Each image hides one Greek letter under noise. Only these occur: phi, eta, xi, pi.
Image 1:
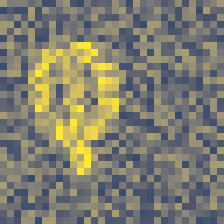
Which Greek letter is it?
phi
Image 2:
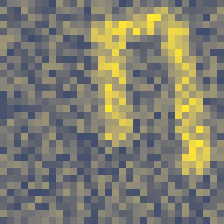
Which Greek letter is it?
eta
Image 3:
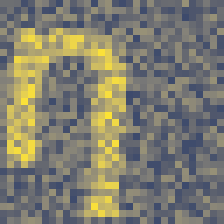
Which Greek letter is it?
eta
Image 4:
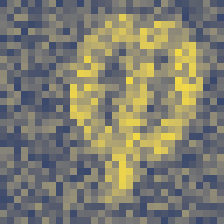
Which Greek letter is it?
phi
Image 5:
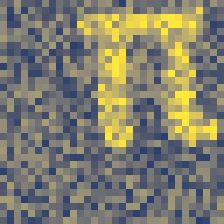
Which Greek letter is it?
pi
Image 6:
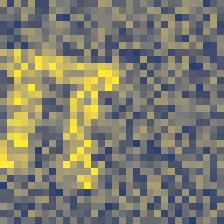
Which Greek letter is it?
pi
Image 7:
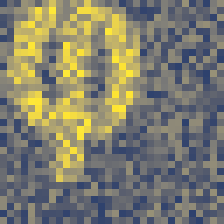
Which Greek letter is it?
phi
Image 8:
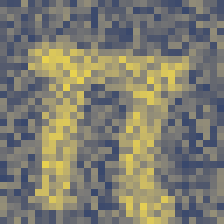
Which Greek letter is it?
pi
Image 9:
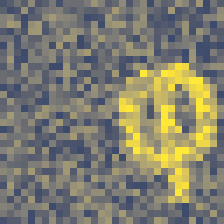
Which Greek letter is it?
phi
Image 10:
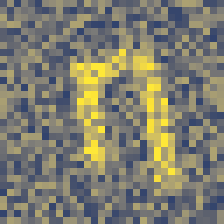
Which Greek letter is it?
eta
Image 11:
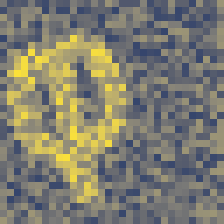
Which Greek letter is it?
phi
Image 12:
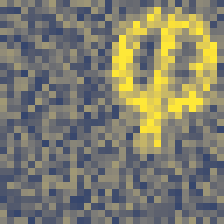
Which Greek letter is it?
phi
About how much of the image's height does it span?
two thirds
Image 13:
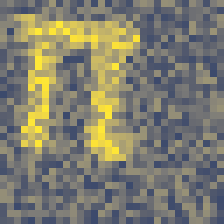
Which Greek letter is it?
pi
